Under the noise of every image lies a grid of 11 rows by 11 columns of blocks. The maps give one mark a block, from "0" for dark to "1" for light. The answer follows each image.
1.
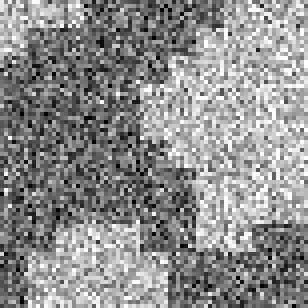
11100000111
10000001111
00000011111
00000111111
00000111111
00000011111
00000001111
00000001111
00111001100
01111100000
01111100000
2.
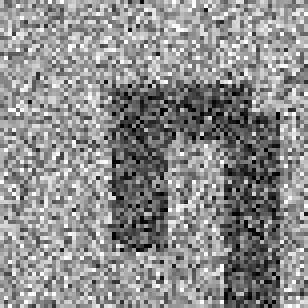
11111111111
11111111111
11111111111
11110000011
11110000001
11110011001
11110011001
11110011001
11110011001
11111111001
11111111001
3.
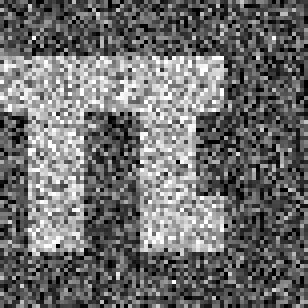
00000000000
00000000000
11111111000
11111111000
01100110000
01100110000
01100110000
01100111000
01100111000
00000000000
00000000000
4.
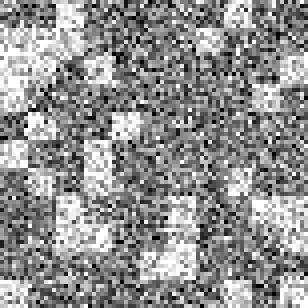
00100000100
11100001000
11010000001
10000000010
01001000000
10010000000
01010000100
00100010011
00110010001
00000110000
10000000101
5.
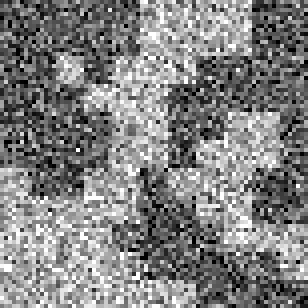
00000111100
00000111100
00101110000
00011100000
00001100110
00001101110
10011011100
11111001100
11110000111
11111000001
11111110000
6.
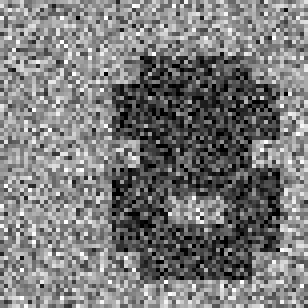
11111111111
11111111111
11111000011
11110000001
11110000001
11111000011
11110000001
11110011001
11110000001
11111000011
11111111111
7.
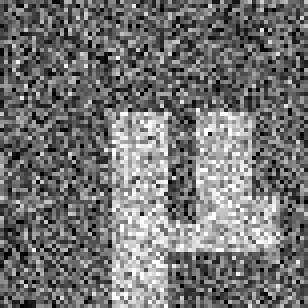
00000000000
00000000000
00000000000
00000000000
00001101100
00001101100
00001101100
00001101110
00001111110
00001100000
00001100000
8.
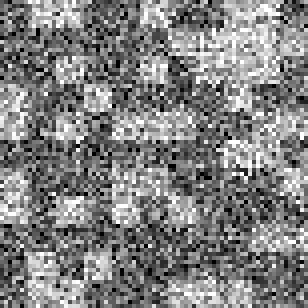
01100100110
00000011111
00100101110
10010000100
10101110011
00000000110
10001100001
10101010000
00000000011
01010000000
01100011100
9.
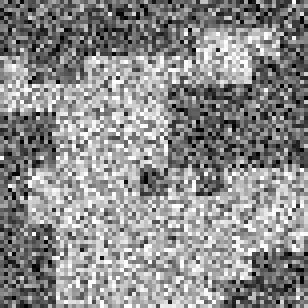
00000000000
00000001110
10011111100
11111100000
00111100000
00111100000
01111010111
01111111111
00111111111
00111111100
00111111000
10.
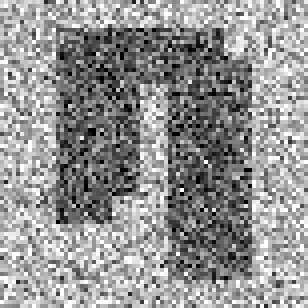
11111111111
11000000111
11000000011
11000100011
11000100011
11000100011
11000100011
11001100011
11111100011
11111100011
11111111111
